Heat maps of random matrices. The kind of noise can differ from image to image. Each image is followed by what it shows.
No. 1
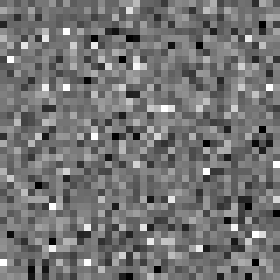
heavy tails
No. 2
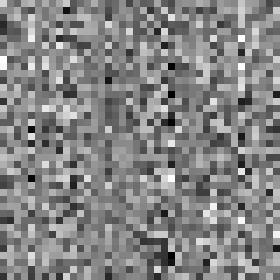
columns of uneven size
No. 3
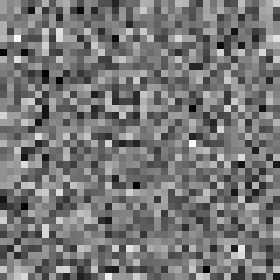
low rank plus noise
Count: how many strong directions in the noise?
five to eight
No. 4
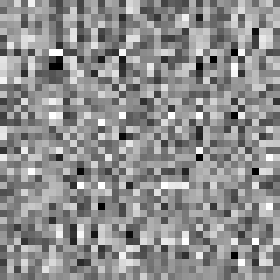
low rank plus noise
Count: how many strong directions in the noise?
two
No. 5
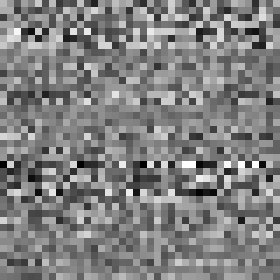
rows of uneven size
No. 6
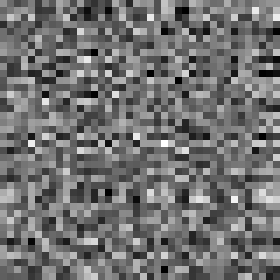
low rank plus noise
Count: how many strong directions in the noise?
one
